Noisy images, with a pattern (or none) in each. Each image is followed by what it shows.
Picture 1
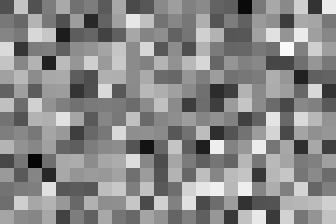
only noise
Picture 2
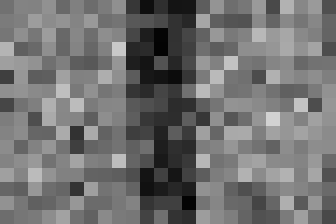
one band of columns
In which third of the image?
middle
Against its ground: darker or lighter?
darker
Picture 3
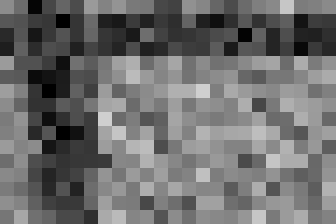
bands of rows crossing bands of columns
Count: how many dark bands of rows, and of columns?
1 and 1
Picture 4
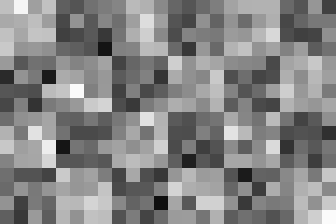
a checkerboard
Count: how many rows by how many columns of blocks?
4 by 6
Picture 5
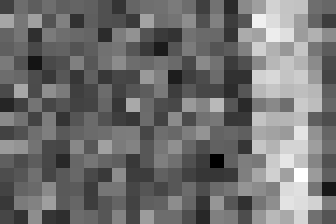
one band of columns
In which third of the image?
right
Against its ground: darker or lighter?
lighter
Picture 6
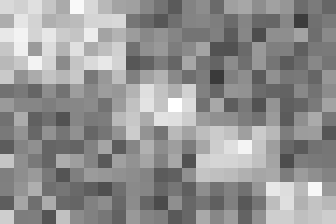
blocks along the diagonal
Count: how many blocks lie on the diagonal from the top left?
4
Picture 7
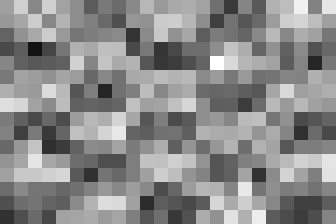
a checkerboard
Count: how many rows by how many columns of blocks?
6 by 5
